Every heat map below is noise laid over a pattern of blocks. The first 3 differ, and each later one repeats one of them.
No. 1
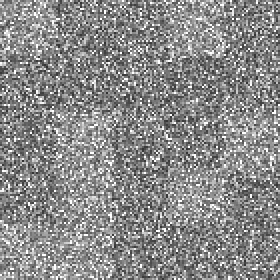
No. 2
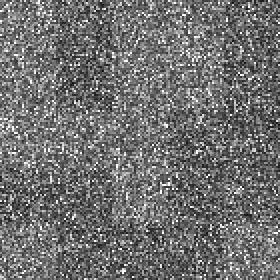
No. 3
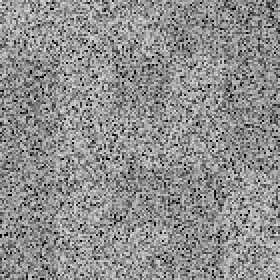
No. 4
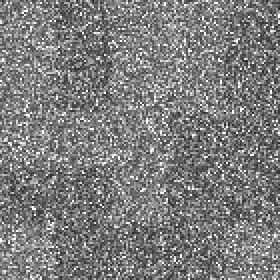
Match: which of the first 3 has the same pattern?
2
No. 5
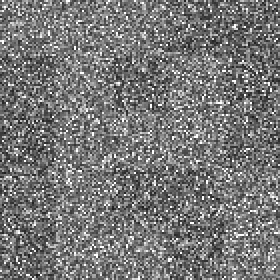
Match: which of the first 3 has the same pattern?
3
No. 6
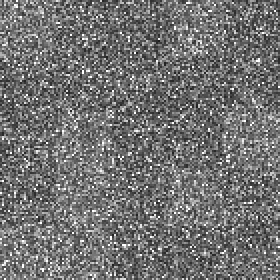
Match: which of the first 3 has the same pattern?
1
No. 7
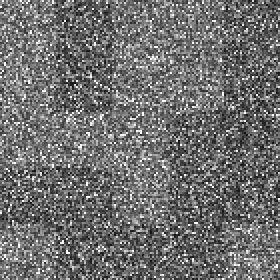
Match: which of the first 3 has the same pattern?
2
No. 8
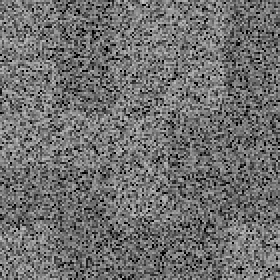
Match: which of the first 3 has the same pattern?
2
